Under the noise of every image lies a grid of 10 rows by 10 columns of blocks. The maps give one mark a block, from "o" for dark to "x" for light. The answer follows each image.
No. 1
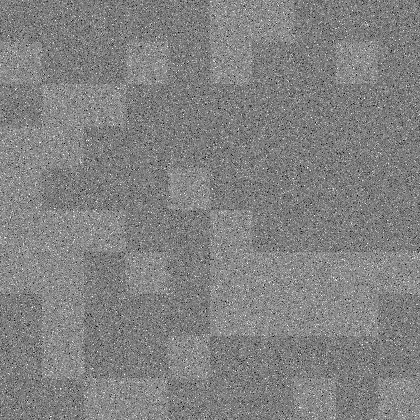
o o o o o x x o o o
x o o x o x o o x o
o x x o o o o o o o
x x o o o o o o o o
x o o o x o o o o o
x x x o o x o o o o
x x o x o x x x x x
o x o o o x x x x o
o x o o x o o o o o
o o x x o o o x o x
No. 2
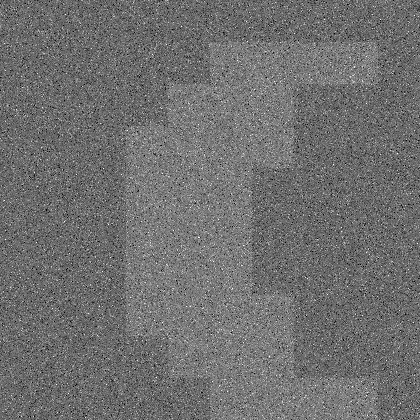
o o o o o o o o o o
o o o o o x x x x o
o o o o x x x o o o
o o o x x x x o o o
o o o x x x o o o o
o o o x x x o o o o
o o o x x x o o o o
o o o x x x x o o o
o o o o x x x o o o
o o o o o x x x x o
